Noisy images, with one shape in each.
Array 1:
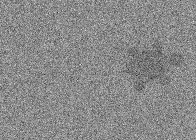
turtle
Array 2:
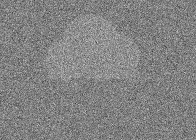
cloud
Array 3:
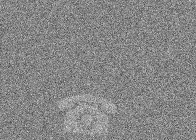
telephone
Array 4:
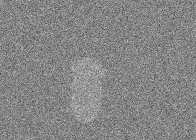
footprint
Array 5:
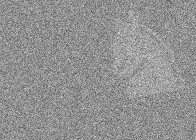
chess knight
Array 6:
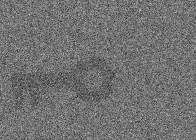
key
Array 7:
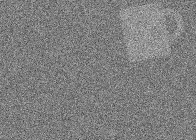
cup
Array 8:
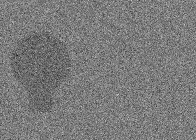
light bulb
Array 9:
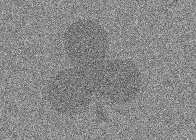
club
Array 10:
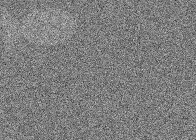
fish
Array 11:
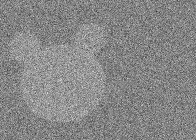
bear's head
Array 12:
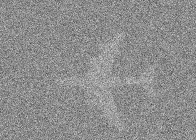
airplane
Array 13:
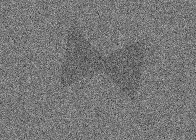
bow tie
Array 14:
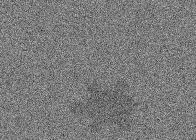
turtle
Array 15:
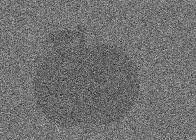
apple
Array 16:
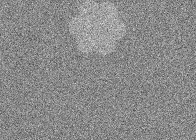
flower
